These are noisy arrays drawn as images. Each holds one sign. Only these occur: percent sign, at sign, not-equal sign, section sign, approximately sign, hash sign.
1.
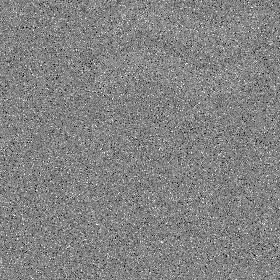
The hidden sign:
approximately sign
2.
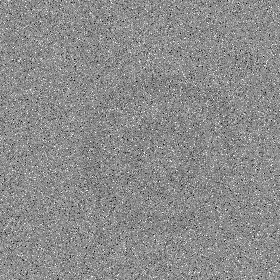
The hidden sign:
at sign
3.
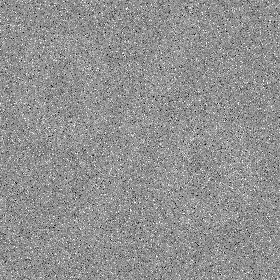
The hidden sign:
percent sign
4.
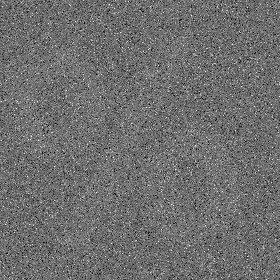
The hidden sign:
percent sign
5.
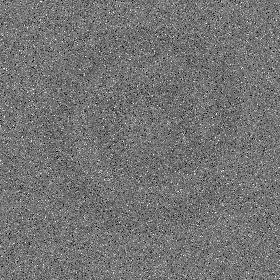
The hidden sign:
at sign
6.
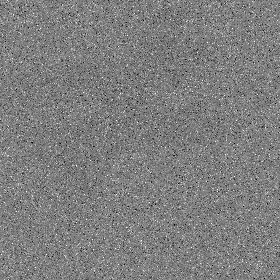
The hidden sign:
not-equal sign
